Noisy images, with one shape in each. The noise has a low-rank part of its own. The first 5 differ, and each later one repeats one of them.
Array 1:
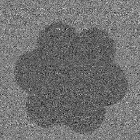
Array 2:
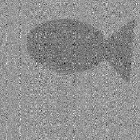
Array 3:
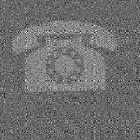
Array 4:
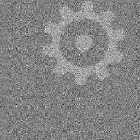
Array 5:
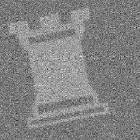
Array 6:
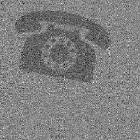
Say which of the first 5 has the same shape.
3
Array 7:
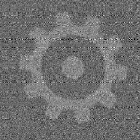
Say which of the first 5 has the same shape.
4
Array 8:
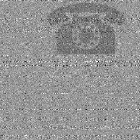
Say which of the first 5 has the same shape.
3
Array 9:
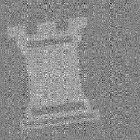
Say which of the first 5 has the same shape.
5
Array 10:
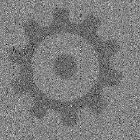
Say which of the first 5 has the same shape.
4
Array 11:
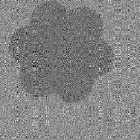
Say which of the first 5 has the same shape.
1
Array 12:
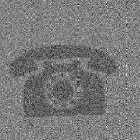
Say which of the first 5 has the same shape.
3
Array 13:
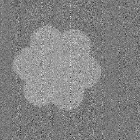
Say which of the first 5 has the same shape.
1
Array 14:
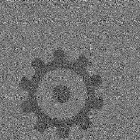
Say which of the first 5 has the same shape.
4
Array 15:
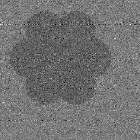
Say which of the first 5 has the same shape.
1
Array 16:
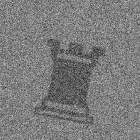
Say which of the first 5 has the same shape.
5
